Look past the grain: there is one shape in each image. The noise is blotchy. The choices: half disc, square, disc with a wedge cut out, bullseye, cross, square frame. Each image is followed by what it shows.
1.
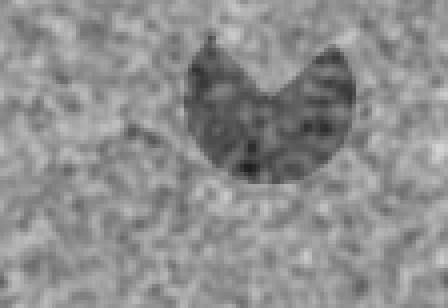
dark disc with a wedge cut out
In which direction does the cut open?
up
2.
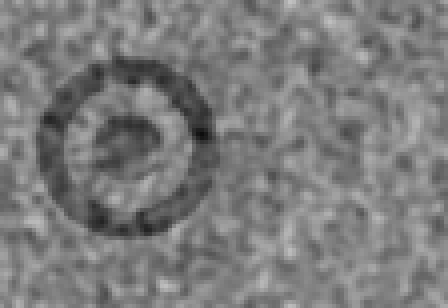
dark bullseye
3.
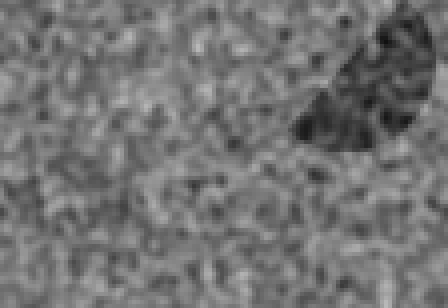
dark half disc
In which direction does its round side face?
down and right
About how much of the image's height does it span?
half
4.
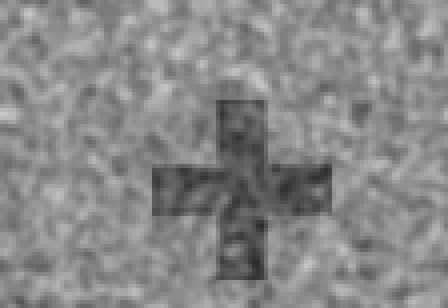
dark cross
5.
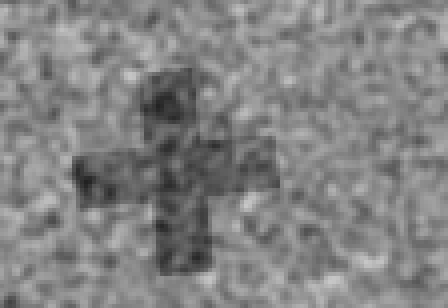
dark cross
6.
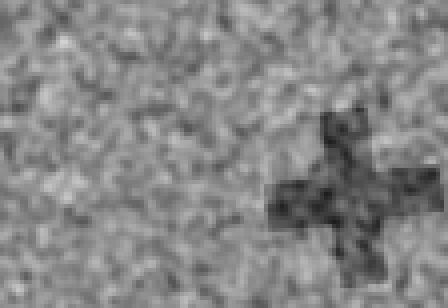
dark cross
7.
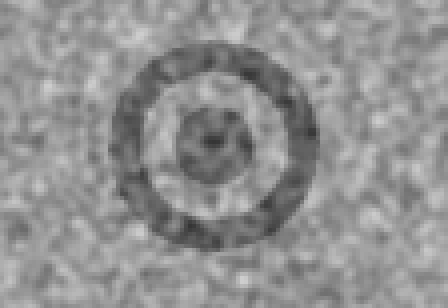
dark bullseye
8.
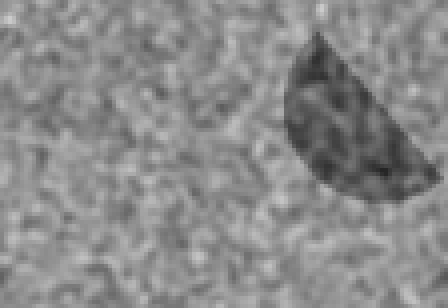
dark half disc
